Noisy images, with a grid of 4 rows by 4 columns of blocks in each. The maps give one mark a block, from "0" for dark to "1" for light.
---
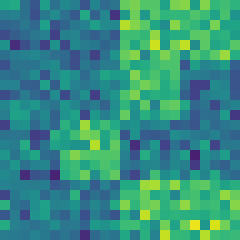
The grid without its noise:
0011
0010
0100
0011
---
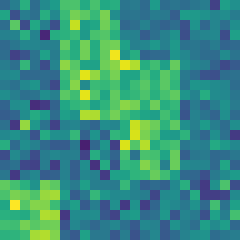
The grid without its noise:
0100
0110
0010
1000
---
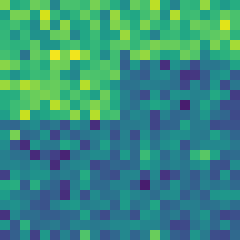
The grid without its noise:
1111
1100
0000
0000
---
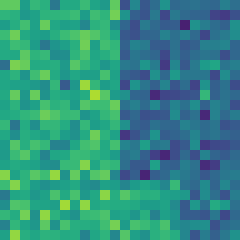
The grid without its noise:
1100
1100
1100
1110
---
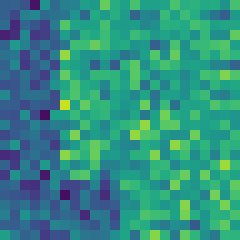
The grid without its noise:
0111
0111
0111
0011
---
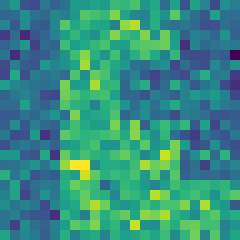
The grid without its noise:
0110
0100
0110
0111
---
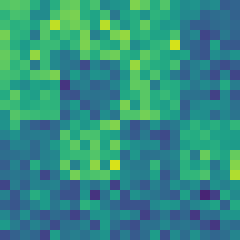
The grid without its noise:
1110
1010
0101
0000
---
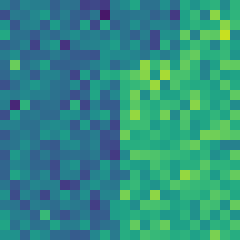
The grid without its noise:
0001
0011
0011
0011
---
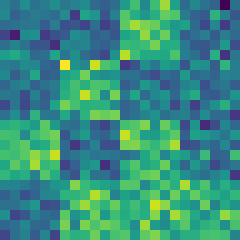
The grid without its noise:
0010
0100
1010
0111
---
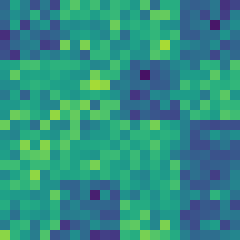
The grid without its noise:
0110
1101
1110
1010
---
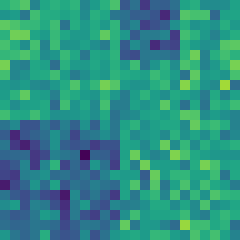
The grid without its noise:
1101
1111
0011
0011
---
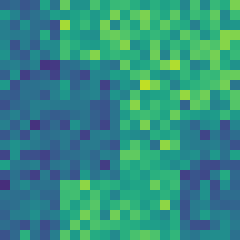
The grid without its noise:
0111
0011
0010
0110
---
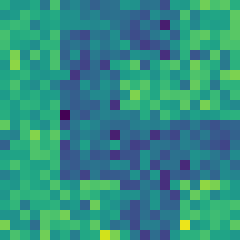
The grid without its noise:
1001
1011
1000
1101
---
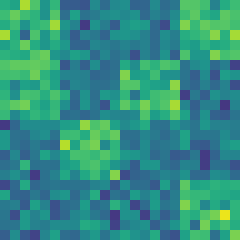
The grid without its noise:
1001
1010
0100
0001
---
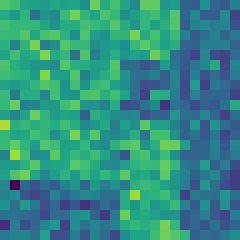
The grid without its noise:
1110
1100
1110
0010
